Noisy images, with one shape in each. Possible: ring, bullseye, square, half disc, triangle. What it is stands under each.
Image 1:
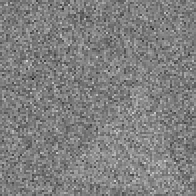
triangle
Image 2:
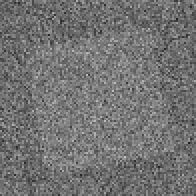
square
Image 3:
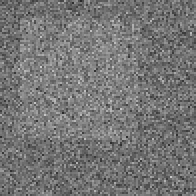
square
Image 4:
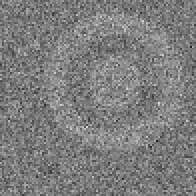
bullseye
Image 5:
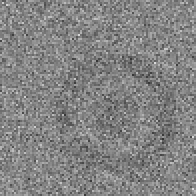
bullseye
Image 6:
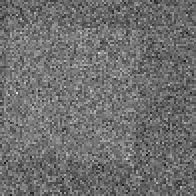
square
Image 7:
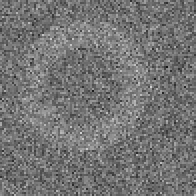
ring
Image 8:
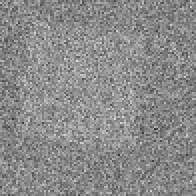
square
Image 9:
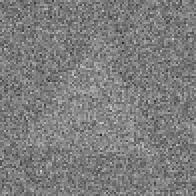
triangle
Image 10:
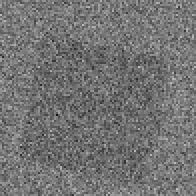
square
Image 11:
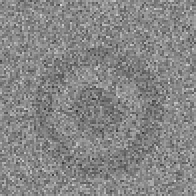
bullseye
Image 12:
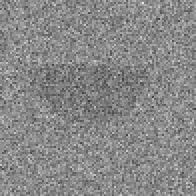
half disc
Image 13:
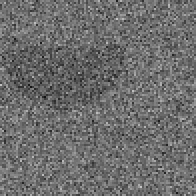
half disc
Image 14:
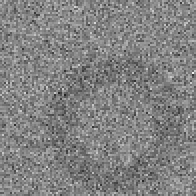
ring
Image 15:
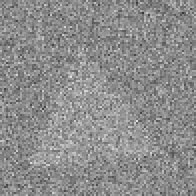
triangle
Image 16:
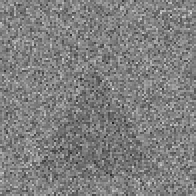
triangle
